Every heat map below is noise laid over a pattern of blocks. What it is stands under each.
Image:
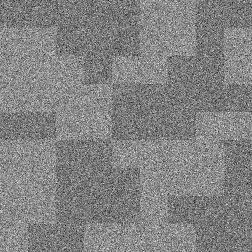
no symmetry
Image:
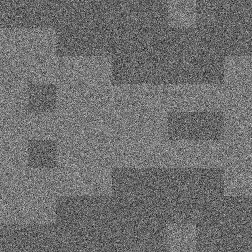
top and bottom mirror each other
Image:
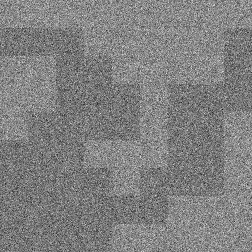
no symmetry
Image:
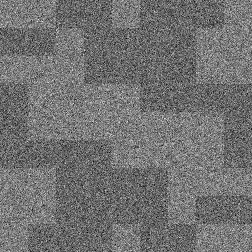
the same after a half turn
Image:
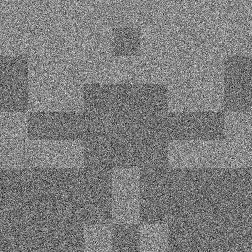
left and right mirror each other
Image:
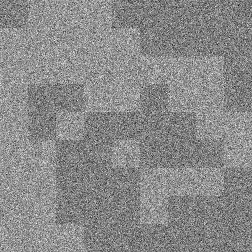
no symmetry
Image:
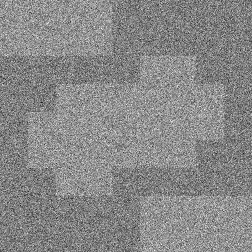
the same after a half turn
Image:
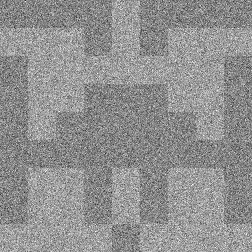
left and right mirror each other
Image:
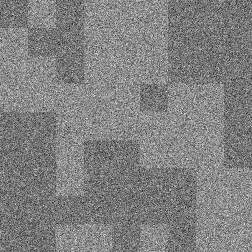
no symmetry
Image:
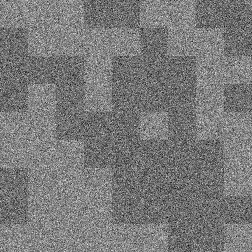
no symmetry
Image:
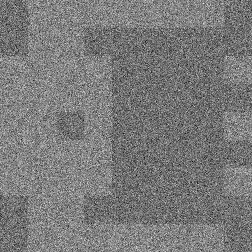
top and bottom mirror each other
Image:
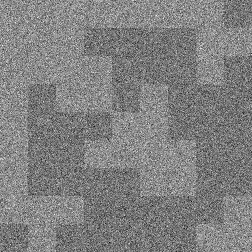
mirrored about the diagonal from the top left
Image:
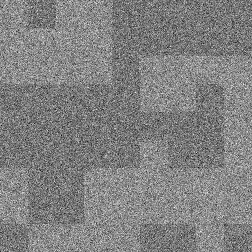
no symmetry
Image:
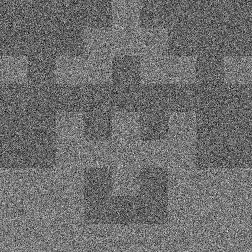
left and right mirror each other
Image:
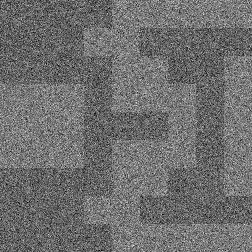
top and bottom mirror each other
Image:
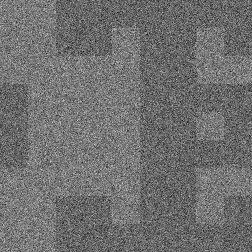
top and bottom mirror each other
